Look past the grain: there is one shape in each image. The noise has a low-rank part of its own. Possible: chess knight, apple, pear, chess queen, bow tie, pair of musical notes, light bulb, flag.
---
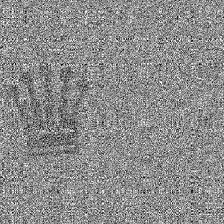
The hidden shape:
chess queen
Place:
middle left
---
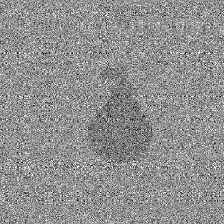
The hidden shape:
pear
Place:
centre
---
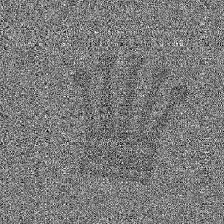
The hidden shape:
chess queen
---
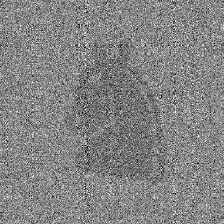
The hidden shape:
chess knight
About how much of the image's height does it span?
two thirds
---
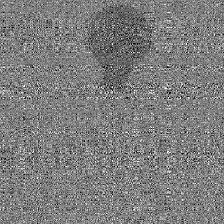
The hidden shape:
light bulb
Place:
top middle
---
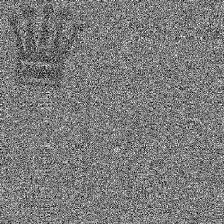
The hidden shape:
chess queen
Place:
top left
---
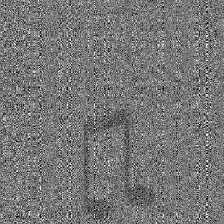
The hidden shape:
pair of musical notes
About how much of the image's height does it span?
half
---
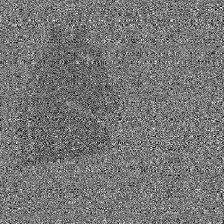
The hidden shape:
chess knight
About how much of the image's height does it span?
two thirds
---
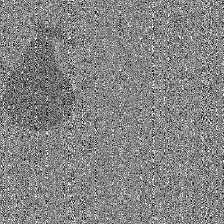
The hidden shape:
pear
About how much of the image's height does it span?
half
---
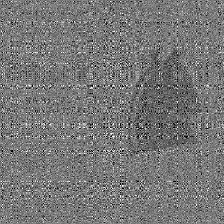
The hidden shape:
chess knight
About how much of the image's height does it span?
half
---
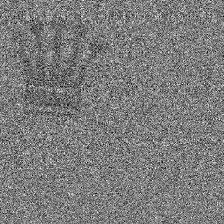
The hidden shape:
chess queen
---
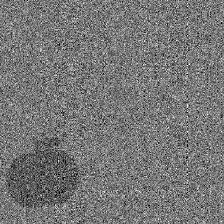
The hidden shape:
apple
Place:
bottom left
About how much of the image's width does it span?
a third
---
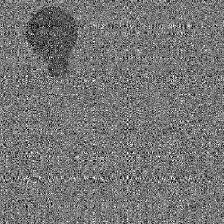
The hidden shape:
light bulb
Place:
top left
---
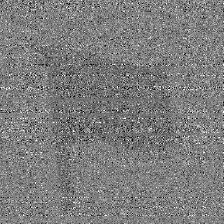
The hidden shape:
flag
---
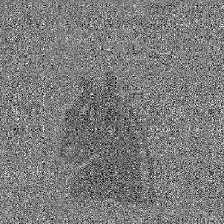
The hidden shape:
chess knight
